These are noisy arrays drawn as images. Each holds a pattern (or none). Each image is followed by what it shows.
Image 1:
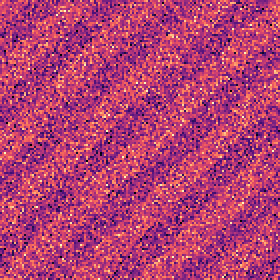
diagonal stripes
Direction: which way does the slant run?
bottom left to top right
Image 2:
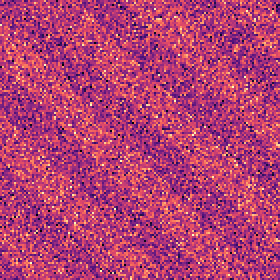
diagonal stripes
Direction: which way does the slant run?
top left to bottom right
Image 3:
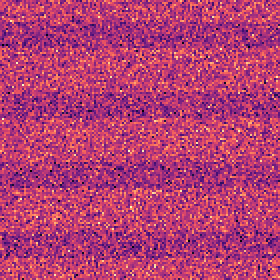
horizontal stripes
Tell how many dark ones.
4
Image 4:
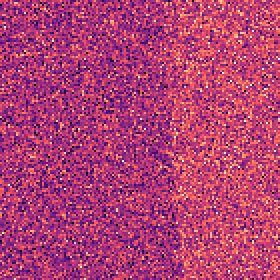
a sharp edge
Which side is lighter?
right
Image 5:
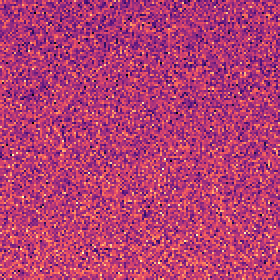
a smooth slope
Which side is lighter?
bottom
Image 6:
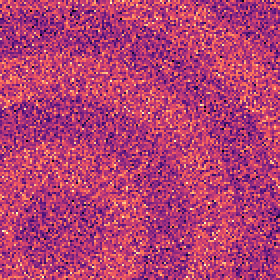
rings round one point
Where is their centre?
bottom left
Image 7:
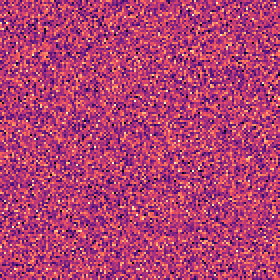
only noise
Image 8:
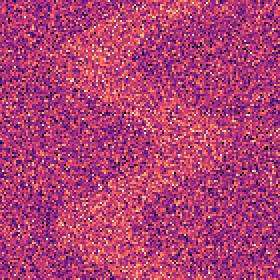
a wavy band
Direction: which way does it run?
top to bottom
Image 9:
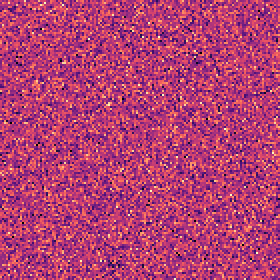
only noise
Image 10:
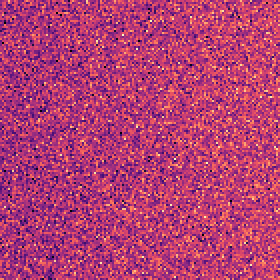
a smooth slope
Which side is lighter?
right
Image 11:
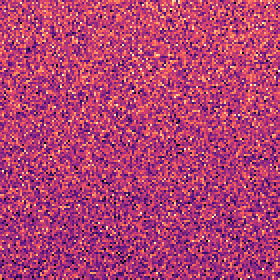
a smooth slope
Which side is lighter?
top
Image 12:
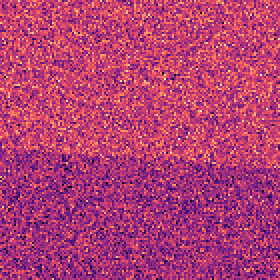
a sharp edge
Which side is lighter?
top
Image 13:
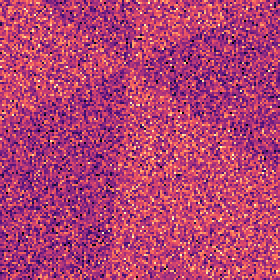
spokes from one point
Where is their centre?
top middle
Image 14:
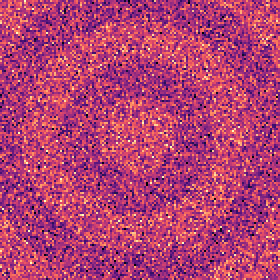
rings round one point
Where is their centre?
centre
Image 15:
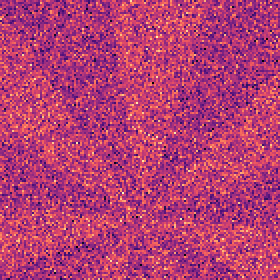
spokes from one point
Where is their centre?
bottom middle
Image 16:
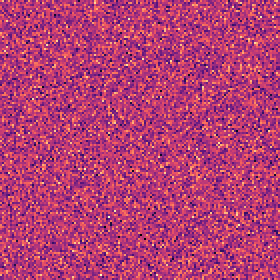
only noise
